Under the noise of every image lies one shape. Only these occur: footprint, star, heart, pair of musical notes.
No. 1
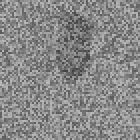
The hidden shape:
footprint
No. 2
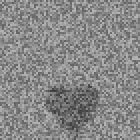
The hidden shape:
heart
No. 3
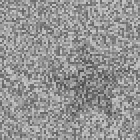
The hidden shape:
star
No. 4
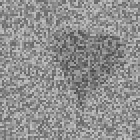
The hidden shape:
heart
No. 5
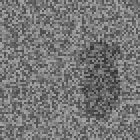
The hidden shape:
footprint
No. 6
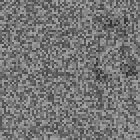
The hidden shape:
pair of musical notes
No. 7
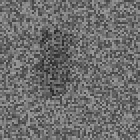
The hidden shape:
footprint
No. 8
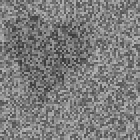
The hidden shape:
heart
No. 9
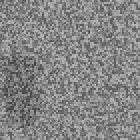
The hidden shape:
footprint
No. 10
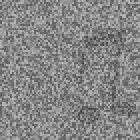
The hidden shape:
pair of musical notes
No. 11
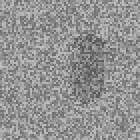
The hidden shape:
footprint
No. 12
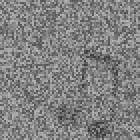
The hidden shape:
pair of musical notes
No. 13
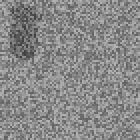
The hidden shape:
footprint
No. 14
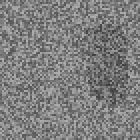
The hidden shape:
footprint
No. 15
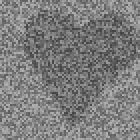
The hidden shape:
heart
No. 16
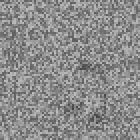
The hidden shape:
pair of musical notes
